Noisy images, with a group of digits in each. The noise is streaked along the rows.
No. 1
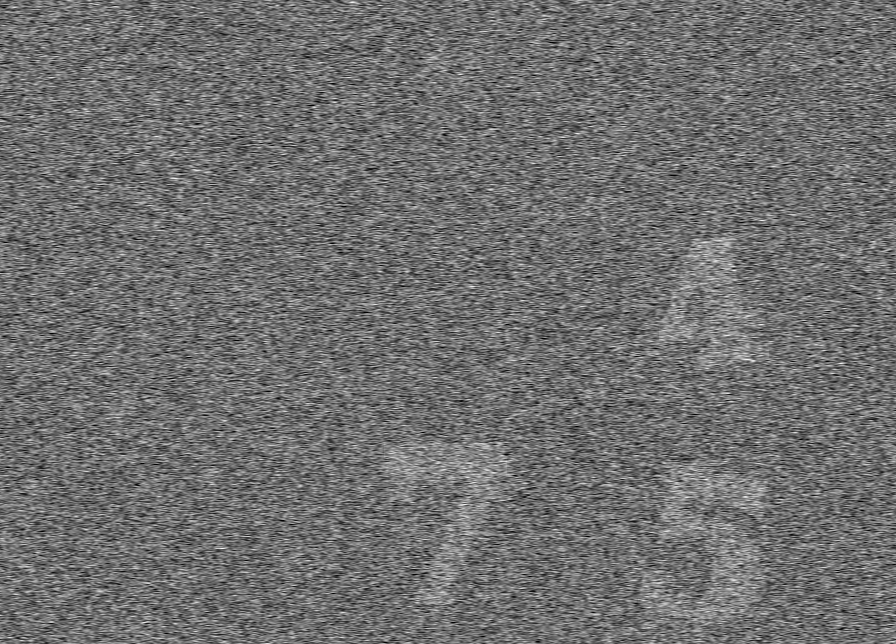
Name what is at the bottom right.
5
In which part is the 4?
middle right
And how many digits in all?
3
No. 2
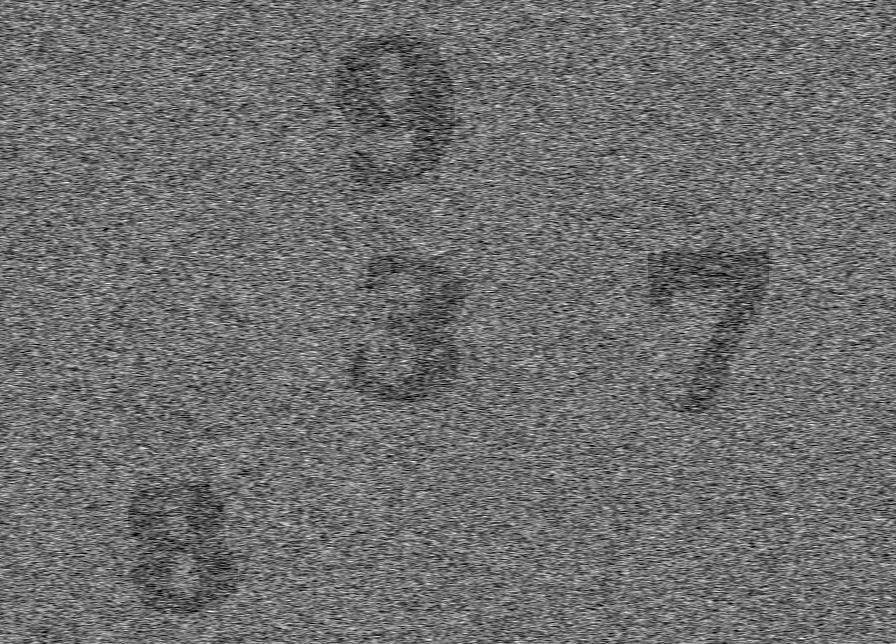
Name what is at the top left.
nothing
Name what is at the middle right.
7
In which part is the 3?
centre
